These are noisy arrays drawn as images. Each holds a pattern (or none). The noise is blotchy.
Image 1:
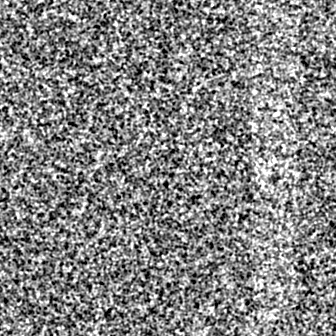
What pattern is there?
one vertical stripe
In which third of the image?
right
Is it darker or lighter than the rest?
lighter
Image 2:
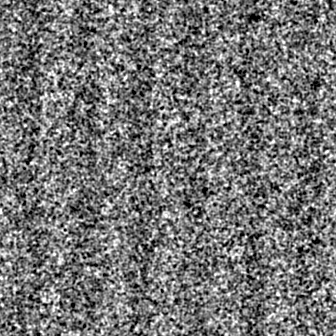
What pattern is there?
vertical stripes
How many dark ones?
6
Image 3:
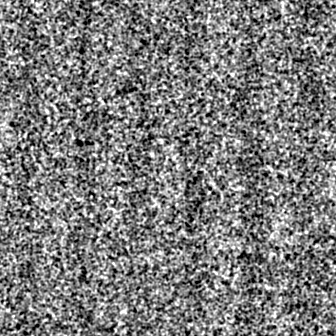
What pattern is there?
vertical stripes
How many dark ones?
6
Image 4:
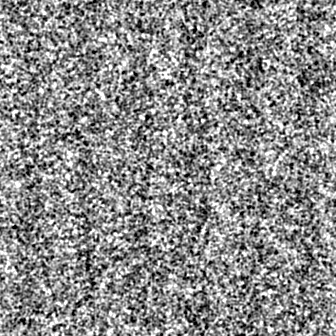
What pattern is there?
vertical stripes
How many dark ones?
6
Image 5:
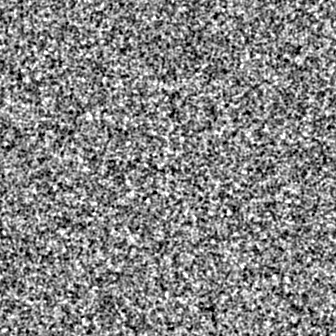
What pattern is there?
only noise
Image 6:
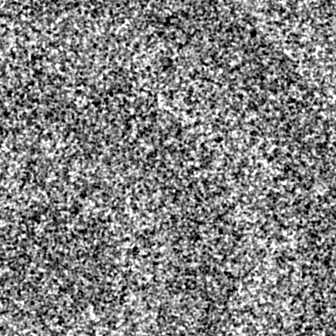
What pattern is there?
rings round one point
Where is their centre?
bottom left
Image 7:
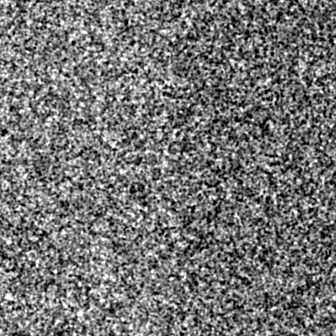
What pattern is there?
a sharp edge
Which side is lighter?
left
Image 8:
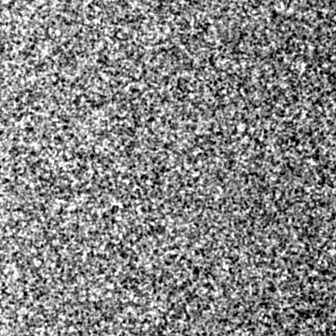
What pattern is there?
a smooth slope
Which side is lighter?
left
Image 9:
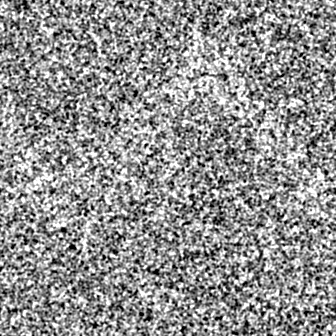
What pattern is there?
a wavy band
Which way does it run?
left to right
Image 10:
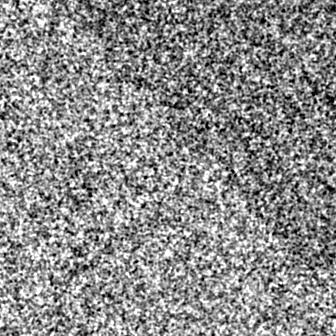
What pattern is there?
a sharp edge
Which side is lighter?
bottom left
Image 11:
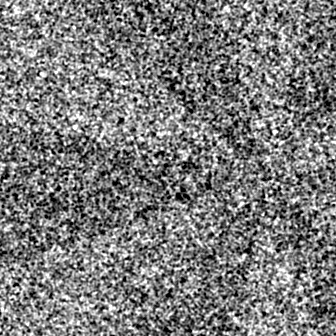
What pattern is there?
spokes from one point
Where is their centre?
middle right
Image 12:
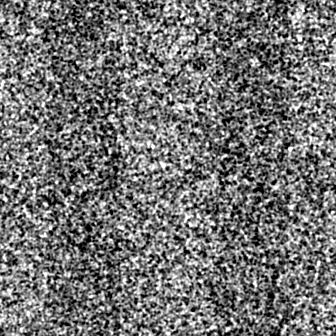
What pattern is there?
vertical stripes
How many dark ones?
2
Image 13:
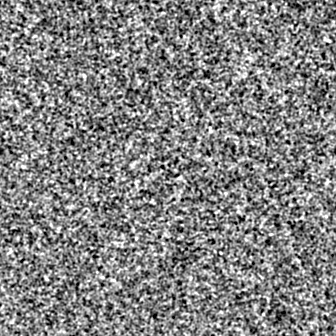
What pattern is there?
only noise
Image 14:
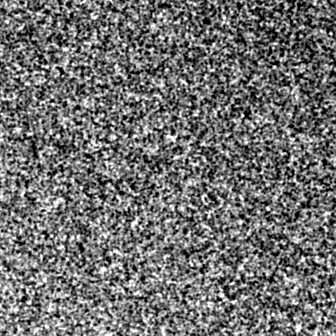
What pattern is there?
a smooth slope
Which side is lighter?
bottom left
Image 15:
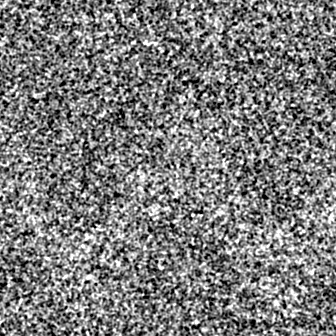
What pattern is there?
a wavy band
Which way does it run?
left to right
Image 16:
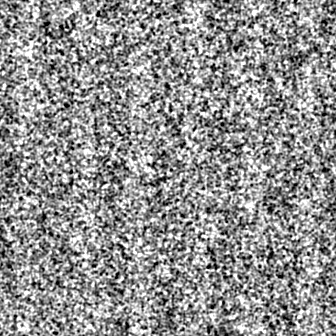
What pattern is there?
vertical stripes
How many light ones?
6
